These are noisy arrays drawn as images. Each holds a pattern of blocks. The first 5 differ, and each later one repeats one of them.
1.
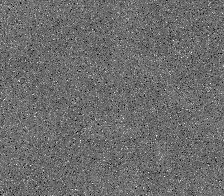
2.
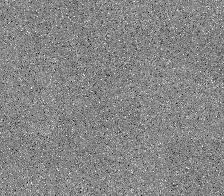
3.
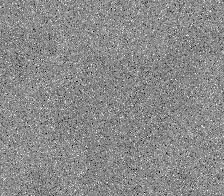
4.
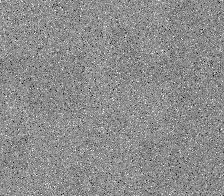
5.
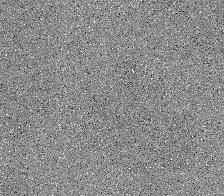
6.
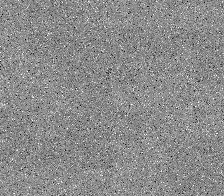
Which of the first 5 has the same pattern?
2
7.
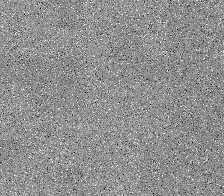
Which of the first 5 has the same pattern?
4
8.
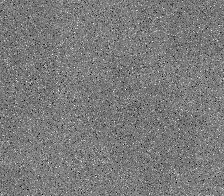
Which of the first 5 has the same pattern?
5
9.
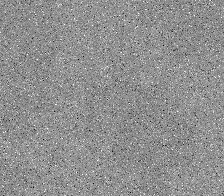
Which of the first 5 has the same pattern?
5
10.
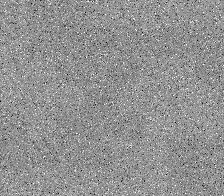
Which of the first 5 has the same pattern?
2
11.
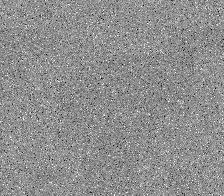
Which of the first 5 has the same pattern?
3
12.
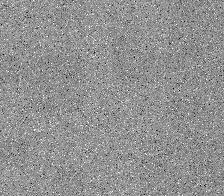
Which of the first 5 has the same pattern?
4
